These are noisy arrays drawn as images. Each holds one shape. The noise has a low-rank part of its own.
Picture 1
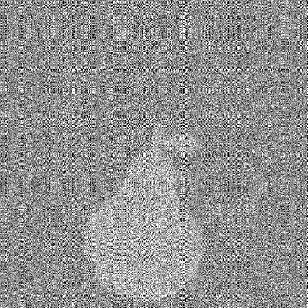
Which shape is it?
pear
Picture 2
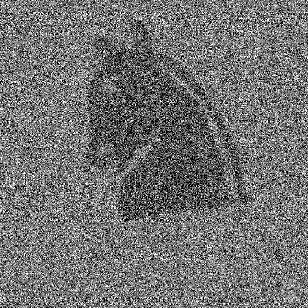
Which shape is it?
chess knight
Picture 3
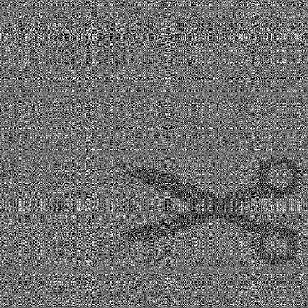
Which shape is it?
pair of scissors
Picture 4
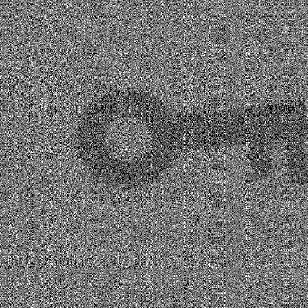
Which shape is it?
key
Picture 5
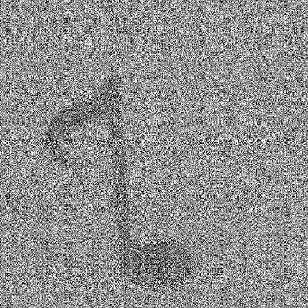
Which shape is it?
musical note
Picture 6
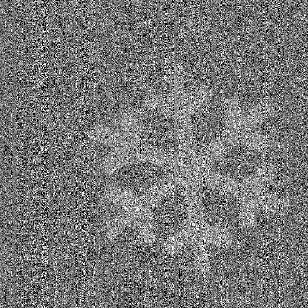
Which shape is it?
snowflake
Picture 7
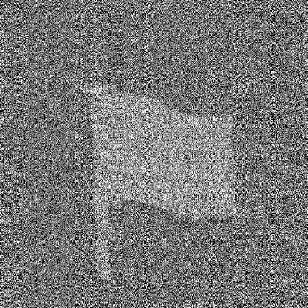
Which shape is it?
flag
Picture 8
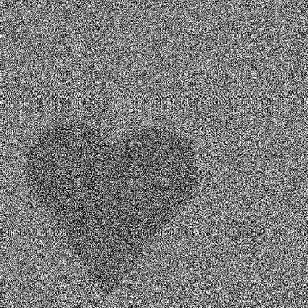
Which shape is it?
heart
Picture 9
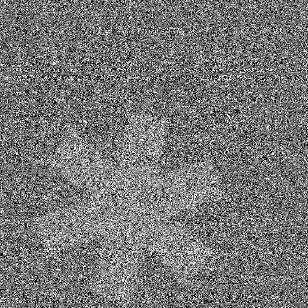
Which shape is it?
asterisk
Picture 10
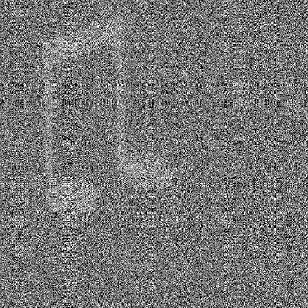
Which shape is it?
pair of musical notes
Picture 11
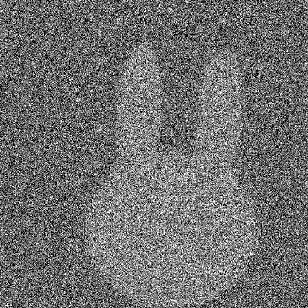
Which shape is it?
rabbit's head
